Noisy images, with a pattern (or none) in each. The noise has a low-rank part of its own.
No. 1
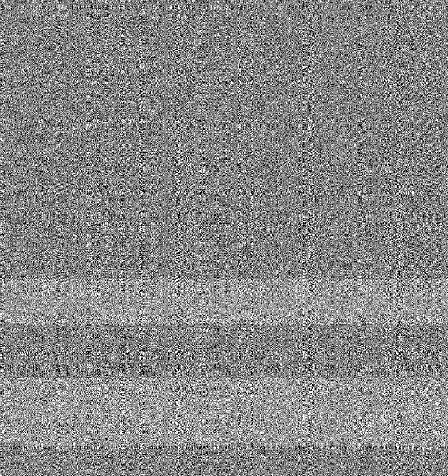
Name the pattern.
bands of rows
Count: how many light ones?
2
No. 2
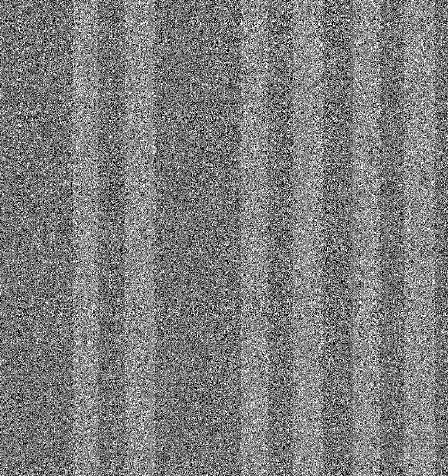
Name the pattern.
bands of columns
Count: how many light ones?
6
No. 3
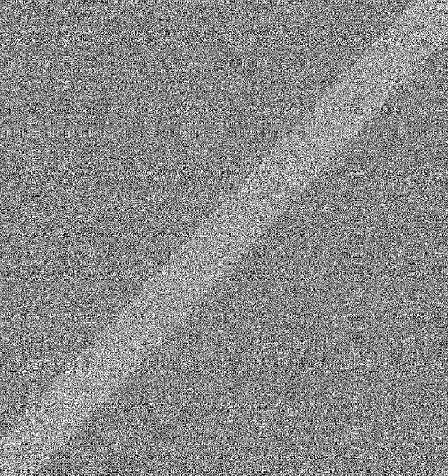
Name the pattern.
a diagonal band
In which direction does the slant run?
bottom left to top right
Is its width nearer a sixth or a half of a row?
a sixth
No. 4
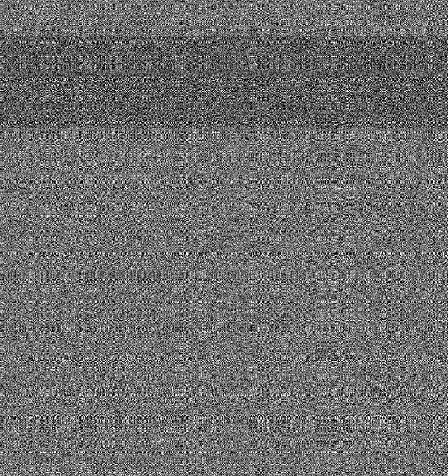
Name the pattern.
one band of rows
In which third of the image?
top
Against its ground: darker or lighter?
darker
